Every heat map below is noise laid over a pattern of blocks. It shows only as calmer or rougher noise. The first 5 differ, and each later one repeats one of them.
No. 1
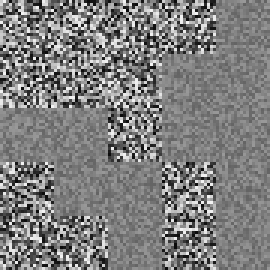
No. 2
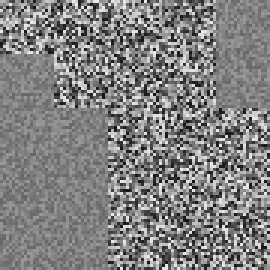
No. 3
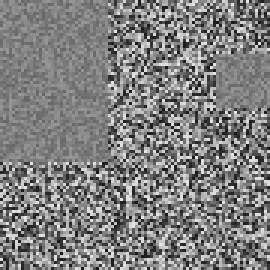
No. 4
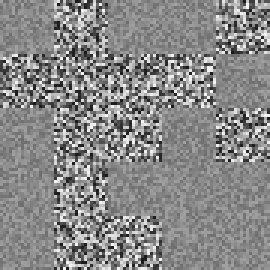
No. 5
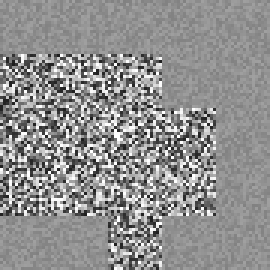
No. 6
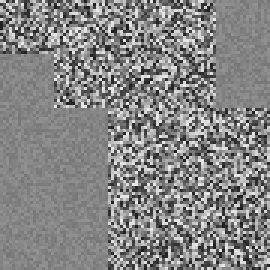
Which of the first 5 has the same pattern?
2
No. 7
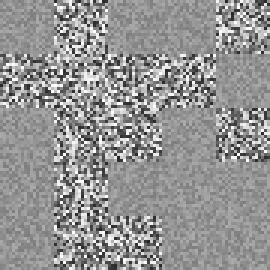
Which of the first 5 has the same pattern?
4
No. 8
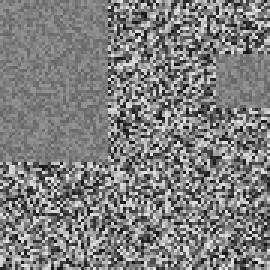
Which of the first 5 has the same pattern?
3
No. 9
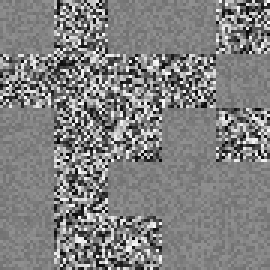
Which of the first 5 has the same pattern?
4
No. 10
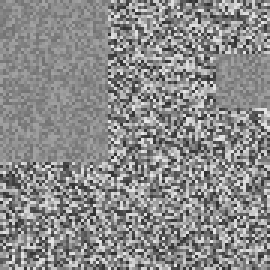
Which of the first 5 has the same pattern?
3
